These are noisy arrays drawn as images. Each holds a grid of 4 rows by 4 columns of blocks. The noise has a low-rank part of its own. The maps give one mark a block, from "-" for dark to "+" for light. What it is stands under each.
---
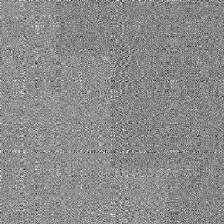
+ - - -
+ + - -
+ + - -
+ + + -
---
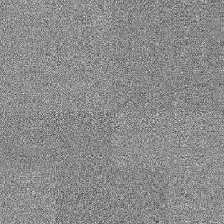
+ + - -
+ + - -
- - + +
+ - - +
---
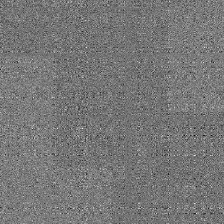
- - - +
+ - - +
+ - - -
+ + - -
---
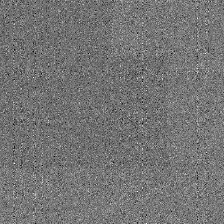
- - + +
- - - +
- - - +
+ + + +
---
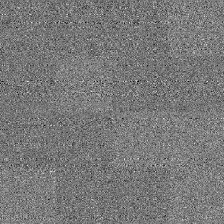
- - - +
- + - -
- - + +
+ - - +
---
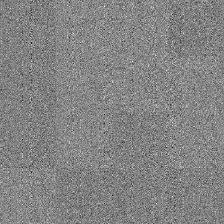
- + + -
- + + +
- + - +
+ - - -
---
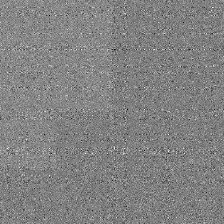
+ + - -
+ + - -
+ - - -
- - - -
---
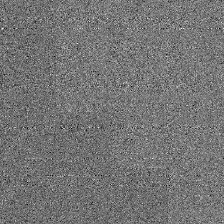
- + + +
- + + +
- - + +
- - - +
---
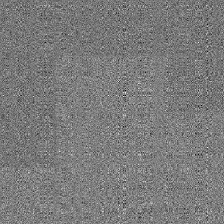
- - - -
- + + -
- + + +
+ + + +
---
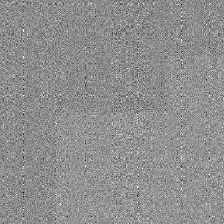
- - - -
- - - +
- + + +
- + + +
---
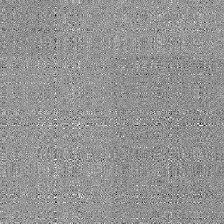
- + + +
+ + - -
+ + - -
+ + - -
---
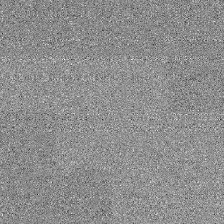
- - - -
+ + + -
- + + +
- - + +
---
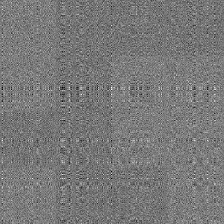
+ - - -
+ - + +
- - + +
+ - - +
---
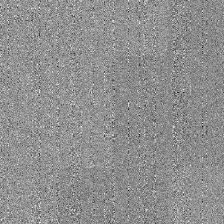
+ + + -
+ + - -
+ + - -
+ - - +
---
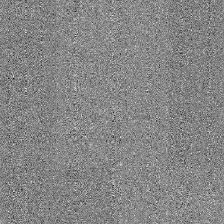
- + + -
- + + -
- + + -
- - + +
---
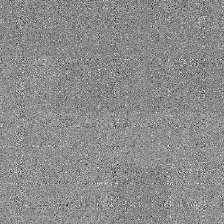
- - - -
+ - - -
+ + + +
+ + - +
